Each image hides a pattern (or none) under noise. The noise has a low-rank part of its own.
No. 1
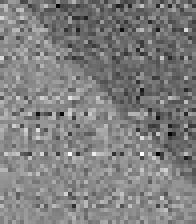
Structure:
a sharp edge
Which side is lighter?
bottom left
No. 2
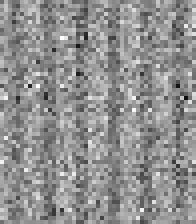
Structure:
vertical stripes
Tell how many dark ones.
6
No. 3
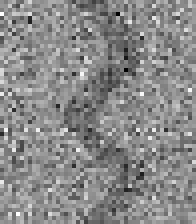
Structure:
a wavy band
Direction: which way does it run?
top to bottom
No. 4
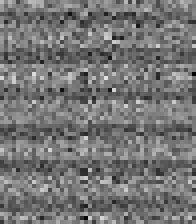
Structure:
horizontal stripes
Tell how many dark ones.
6
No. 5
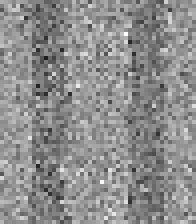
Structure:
vertical stripes
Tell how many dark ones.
2
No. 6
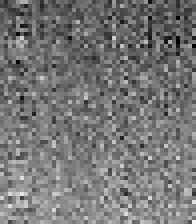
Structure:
a smooth slope
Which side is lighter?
bottom
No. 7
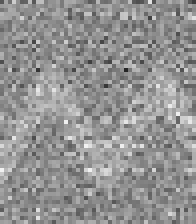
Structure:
a wavy band
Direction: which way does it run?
left to right
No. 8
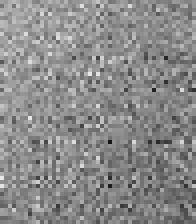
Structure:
a smooth slope
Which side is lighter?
top left
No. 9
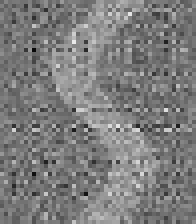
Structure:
a wavy band
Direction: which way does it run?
top to bottom
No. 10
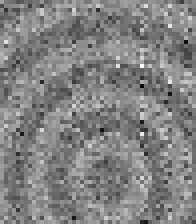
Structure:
rings round one point
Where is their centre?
bottom middle
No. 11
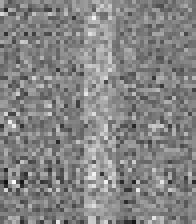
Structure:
one vertical stripe
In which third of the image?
middle
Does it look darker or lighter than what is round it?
lighter
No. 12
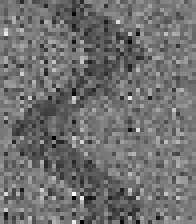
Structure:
a wavy band
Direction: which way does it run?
top to bottom
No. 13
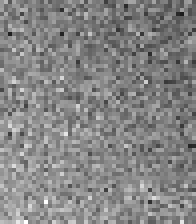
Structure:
a smooth slope
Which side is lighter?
bottom left
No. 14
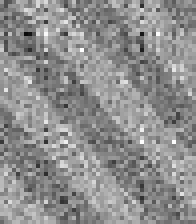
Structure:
diagonal stripes
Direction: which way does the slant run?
top left to bottom right
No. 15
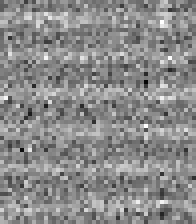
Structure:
horizontal stripes
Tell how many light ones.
6
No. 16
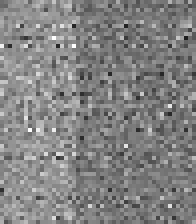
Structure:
a sharp edge
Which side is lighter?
left
